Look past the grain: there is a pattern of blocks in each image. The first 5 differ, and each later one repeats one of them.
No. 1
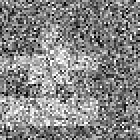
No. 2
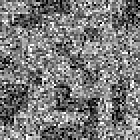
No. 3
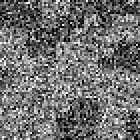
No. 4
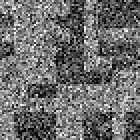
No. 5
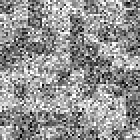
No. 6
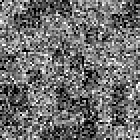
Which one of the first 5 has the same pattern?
2
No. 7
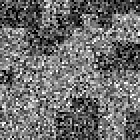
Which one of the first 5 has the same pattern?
3
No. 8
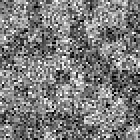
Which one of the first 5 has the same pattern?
5
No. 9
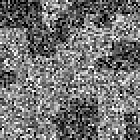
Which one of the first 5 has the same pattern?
3
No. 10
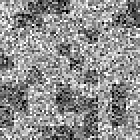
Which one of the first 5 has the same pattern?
2
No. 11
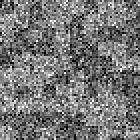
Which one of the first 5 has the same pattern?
5
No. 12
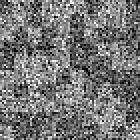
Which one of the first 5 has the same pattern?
5
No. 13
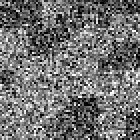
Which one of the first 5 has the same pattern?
3
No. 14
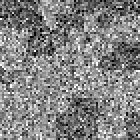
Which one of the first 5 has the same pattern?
3
